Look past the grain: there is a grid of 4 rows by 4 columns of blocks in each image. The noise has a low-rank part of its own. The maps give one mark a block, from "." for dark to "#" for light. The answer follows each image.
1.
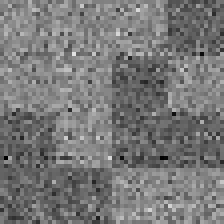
###.
##.#
.#..
..##
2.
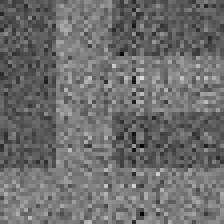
.#..
.###
.#..
####
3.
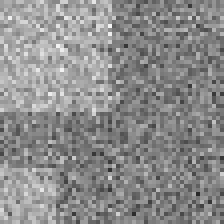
##..
##..
....
#...
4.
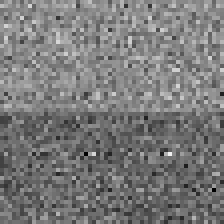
####
####
....
....
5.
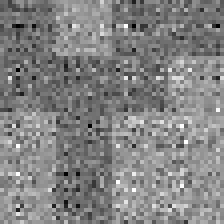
.#..
...#
#.##
#.##
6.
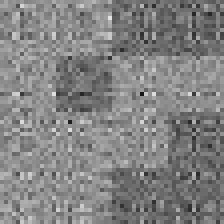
##..
#.##
###.
##..
